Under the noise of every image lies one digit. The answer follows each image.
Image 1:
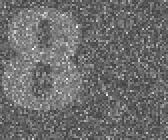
8
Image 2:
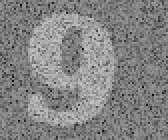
9
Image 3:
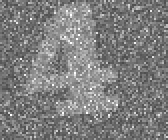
4
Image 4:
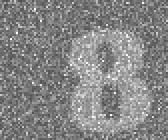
8
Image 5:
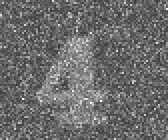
4
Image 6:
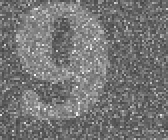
9
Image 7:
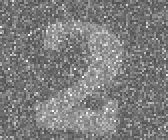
2
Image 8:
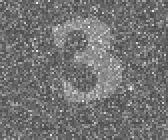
3
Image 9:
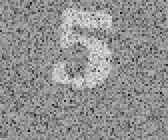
5
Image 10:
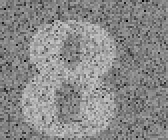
8
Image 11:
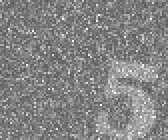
5
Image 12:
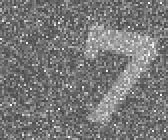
7
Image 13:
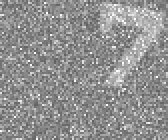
7
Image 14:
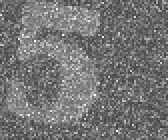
5
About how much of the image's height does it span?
nearly all
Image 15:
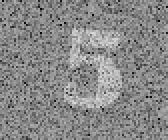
5
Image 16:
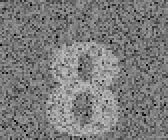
8
